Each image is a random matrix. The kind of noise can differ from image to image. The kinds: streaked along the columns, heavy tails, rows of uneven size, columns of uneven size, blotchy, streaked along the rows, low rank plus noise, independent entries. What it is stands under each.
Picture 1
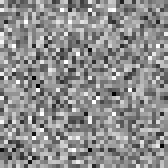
low rank plus noise
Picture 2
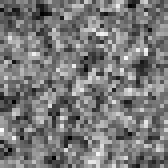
blotchy
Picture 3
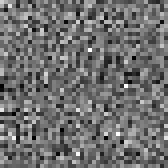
low rank plus noise
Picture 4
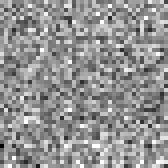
low rank plus noise
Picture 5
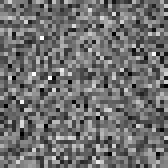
independent entries
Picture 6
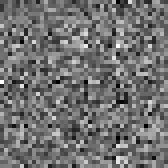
low rank plus noise
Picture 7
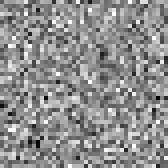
low rank plus noise
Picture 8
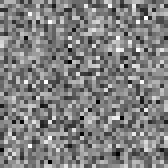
independent entries
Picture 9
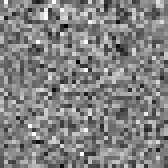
low rank plus noise
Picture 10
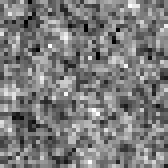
blotchy
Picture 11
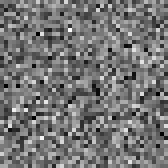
independent entries
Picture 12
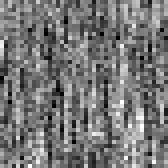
streaked along the columns
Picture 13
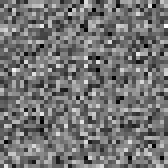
low rank plus noise
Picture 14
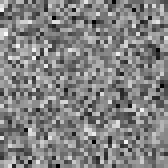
independent entries
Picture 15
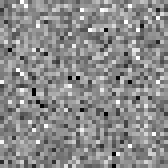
heavy tails
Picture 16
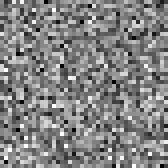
independent entries
